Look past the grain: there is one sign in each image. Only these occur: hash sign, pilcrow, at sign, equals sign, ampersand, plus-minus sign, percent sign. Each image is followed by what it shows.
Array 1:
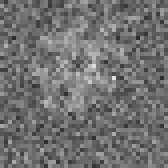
hash sign
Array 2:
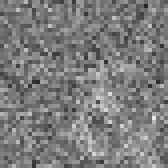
ampersand
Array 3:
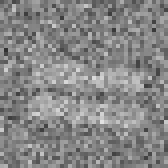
equals sign
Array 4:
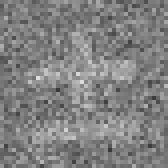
plus-minus sign
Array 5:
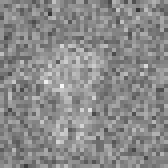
pilcrow
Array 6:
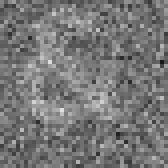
ampersand
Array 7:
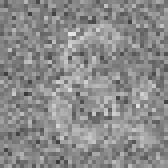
ampersand
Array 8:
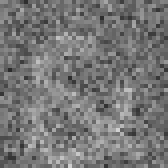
ampersand
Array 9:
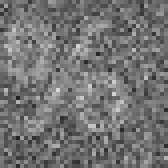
percent sign
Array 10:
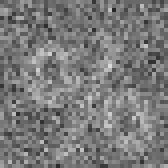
percent sign
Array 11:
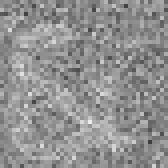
ampersand
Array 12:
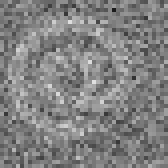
at sign
